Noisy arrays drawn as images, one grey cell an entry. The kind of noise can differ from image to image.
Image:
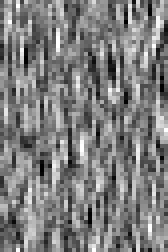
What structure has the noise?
streaked along the columns
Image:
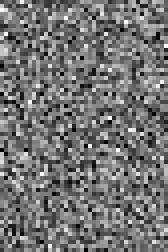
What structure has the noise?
independent entries
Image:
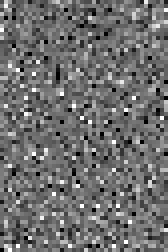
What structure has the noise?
heavy tails
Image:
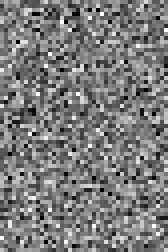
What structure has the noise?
independent entries
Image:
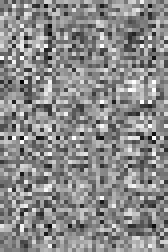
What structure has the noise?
low rank plus noise
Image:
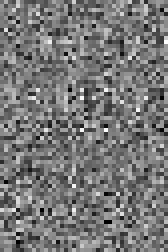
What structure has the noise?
low rank plus noise
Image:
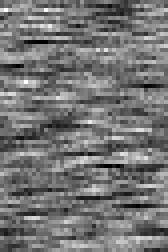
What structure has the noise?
streaked along the rows
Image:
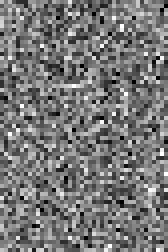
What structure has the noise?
independent entries
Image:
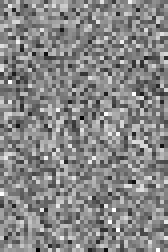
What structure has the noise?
independent entries
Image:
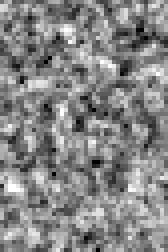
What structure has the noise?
blotchy
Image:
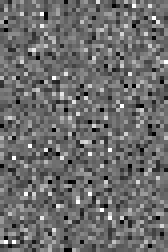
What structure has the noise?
heavy tails
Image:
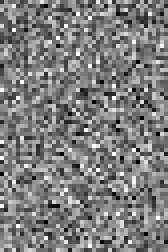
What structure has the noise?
independent entries
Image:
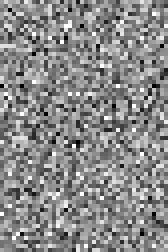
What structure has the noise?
independent entries
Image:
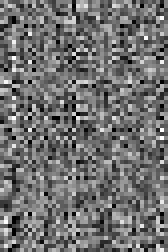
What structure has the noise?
low rank plus noise
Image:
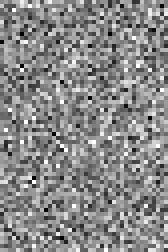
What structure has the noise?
independent entries
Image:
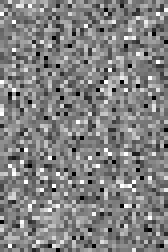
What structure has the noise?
heavy tails
